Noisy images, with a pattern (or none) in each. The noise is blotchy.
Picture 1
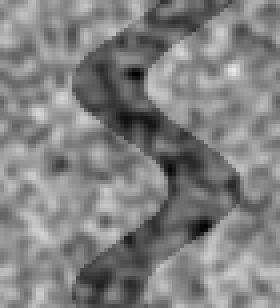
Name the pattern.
a wavy band
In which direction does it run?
top to bottom
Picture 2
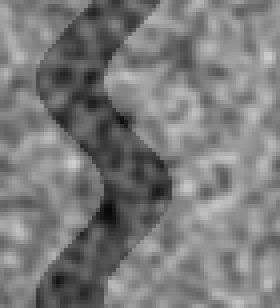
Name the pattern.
a wavy band
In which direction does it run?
top to bottom
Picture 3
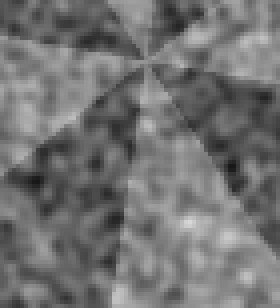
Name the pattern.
spokes from one point
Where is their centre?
top middle
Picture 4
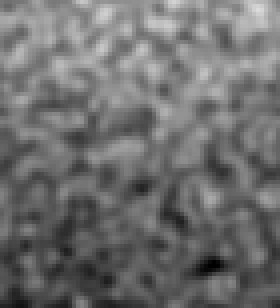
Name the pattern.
a smooth slope
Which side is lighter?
top
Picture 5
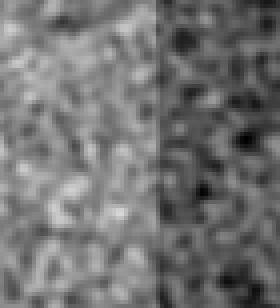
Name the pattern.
a sharp edge
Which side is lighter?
left
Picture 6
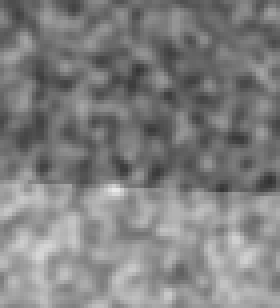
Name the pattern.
a sharp edge
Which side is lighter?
bottom
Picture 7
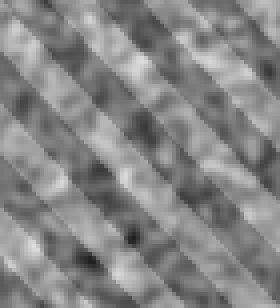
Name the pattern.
diagonal stripes
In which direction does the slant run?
top left to bottom right
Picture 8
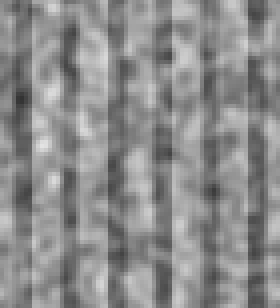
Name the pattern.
vertical stripes
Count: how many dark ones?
6
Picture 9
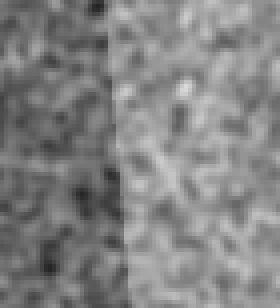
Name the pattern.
a sharp edge
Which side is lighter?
right
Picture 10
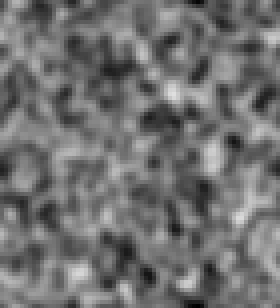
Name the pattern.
only noise
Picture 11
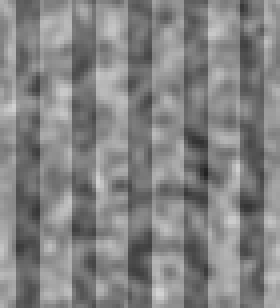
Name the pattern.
vertical stripes
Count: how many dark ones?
5
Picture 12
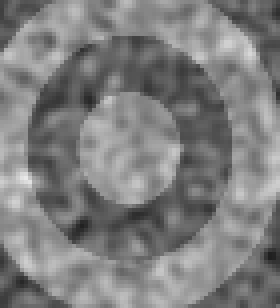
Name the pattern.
rings round one point
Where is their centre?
centre
